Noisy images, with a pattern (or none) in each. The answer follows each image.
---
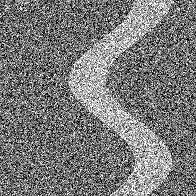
a wavy band
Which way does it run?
top to bottom
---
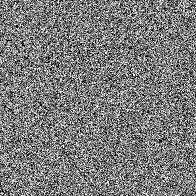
only noise
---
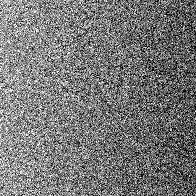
a smooth slope
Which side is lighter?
left
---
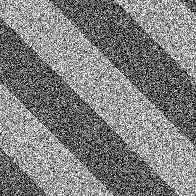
diagonal stripes
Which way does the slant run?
top left to bottom right
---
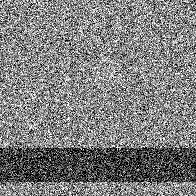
one horizontal stripe
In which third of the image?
bottom
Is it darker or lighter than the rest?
darker
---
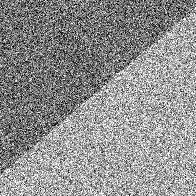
a sharp edge
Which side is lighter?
bottom right
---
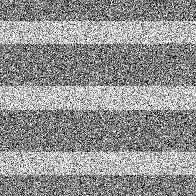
horizontal stripes
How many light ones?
3
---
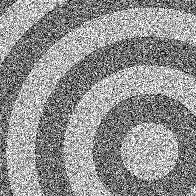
rings round one point
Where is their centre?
bottom right
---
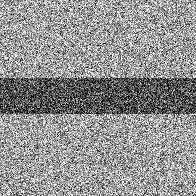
one horizontal stripe
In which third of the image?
middle
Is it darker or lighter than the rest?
darker
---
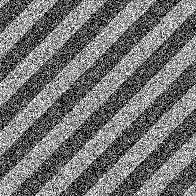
diagonal stripes
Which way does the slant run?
bottom left to top right
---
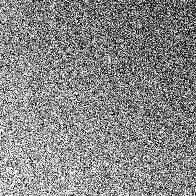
a smooth slope
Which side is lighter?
bottom left
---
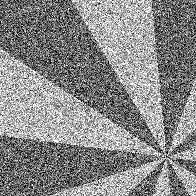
spokes from one point
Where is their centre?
bottom right
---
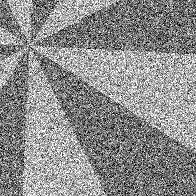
spokes from one point
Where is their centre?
top left
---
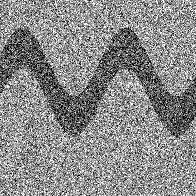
a wavy band
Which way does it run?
left to right
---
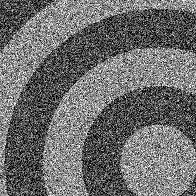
rings round one point
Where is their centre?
bottom right
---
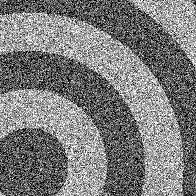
rings round one point
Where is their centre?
bottom left
